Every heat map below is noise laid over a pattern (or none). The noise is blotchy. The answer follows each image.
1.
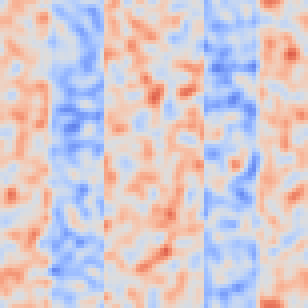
vertical stripes
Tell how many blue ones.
2
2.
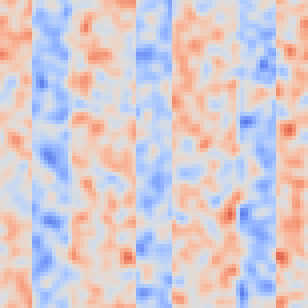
vertical stripes
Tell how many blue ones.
3
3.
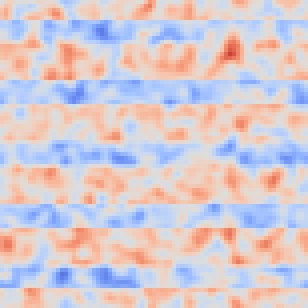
horizontal stripes
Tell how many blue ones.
5
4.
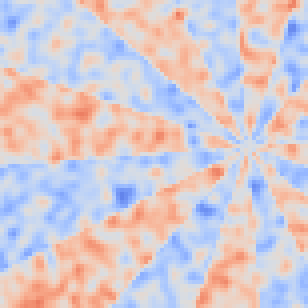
spokes from one point
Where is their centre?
middle right
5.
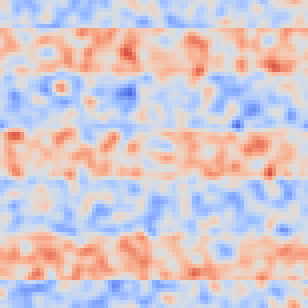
horizontal stripes
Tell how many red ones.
3
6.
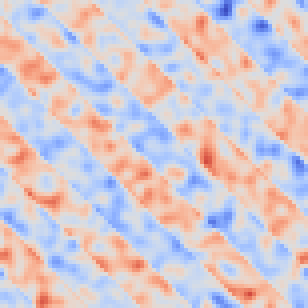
diagonal stripes
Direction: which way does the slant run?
top left to bottom right
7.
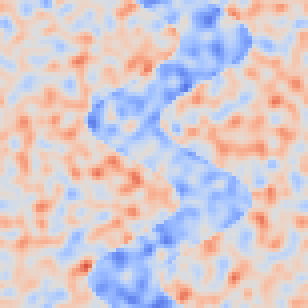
a wavy band
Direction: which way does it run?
top to bottom
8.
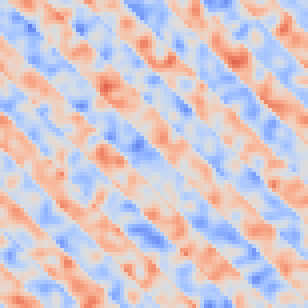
diagonal stripes
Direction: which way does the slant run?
top left to bottom right
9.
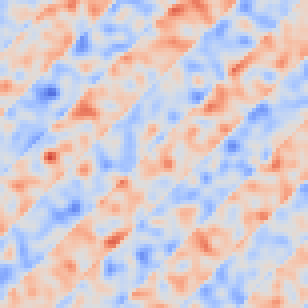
diagonal stripes
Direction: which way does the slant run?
bottom left to top right
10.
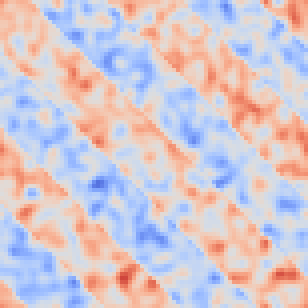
diagonal stripes
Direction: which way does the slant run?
top left to bottom right
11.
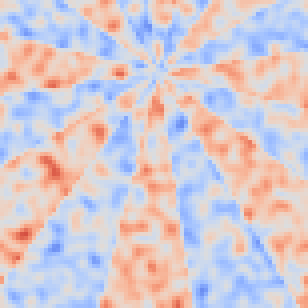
spokes from one point
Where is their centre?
top middle
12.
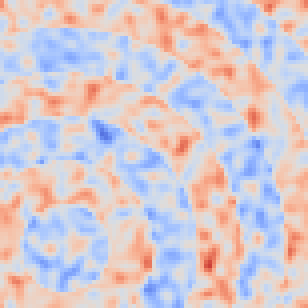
rings round one point
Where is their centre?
bottom left
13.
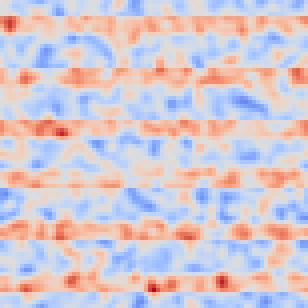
horizontal stripes
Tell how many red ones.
6
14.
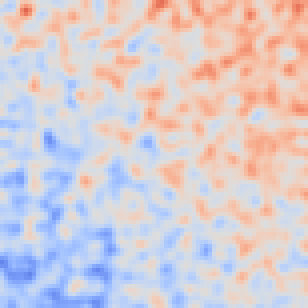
a smooth slope
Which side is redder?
top right
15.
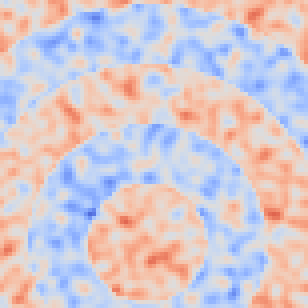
rings round one point
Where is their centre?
bottom middle
